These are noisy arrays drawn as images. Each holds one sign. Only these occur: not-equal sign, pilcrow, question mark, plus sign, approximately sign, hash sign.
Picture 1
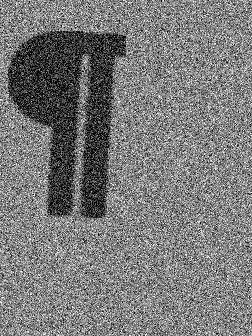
pilcrow
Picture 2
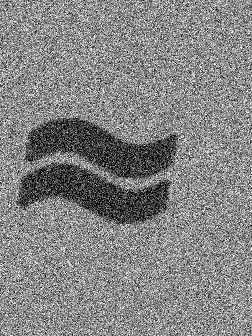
approximately sign
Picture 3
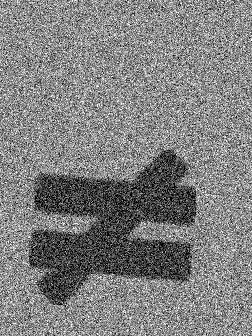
not-equal sign
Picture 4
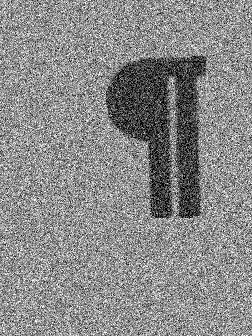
pilcrow
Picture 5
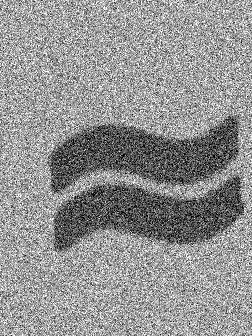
approximately sign
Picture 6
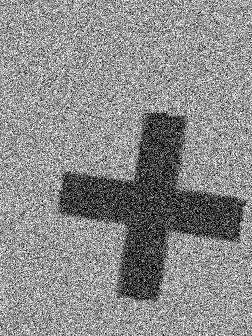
plus sign
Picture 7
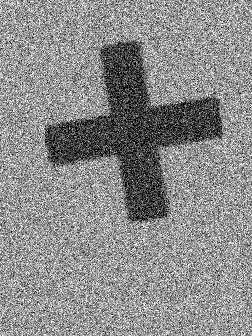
plus sign
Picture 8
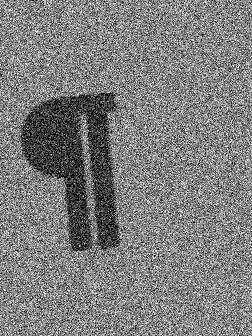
pilcrow
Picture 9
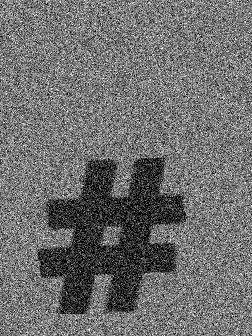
hash sign
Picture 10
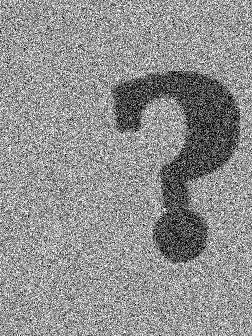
question mark
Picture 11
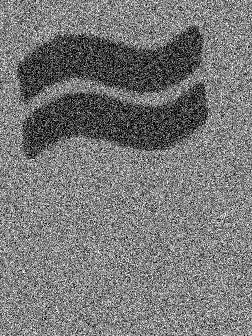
approximately sign
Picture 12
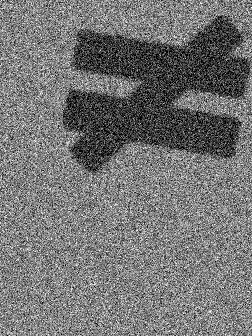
not-equal sign
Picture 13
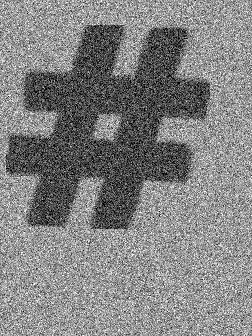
hash sign
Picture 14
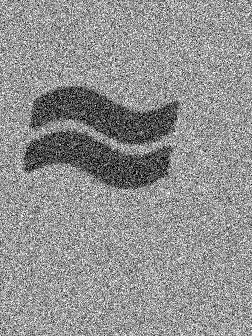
approximately sign
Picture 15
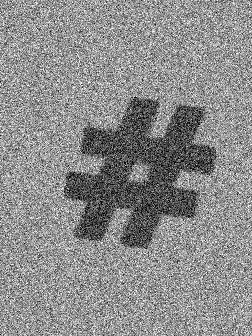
hash sign
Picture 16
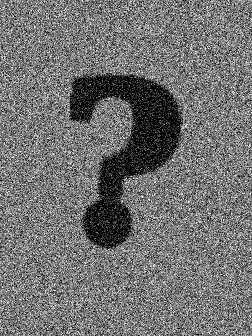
question mark
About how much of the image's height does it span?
half
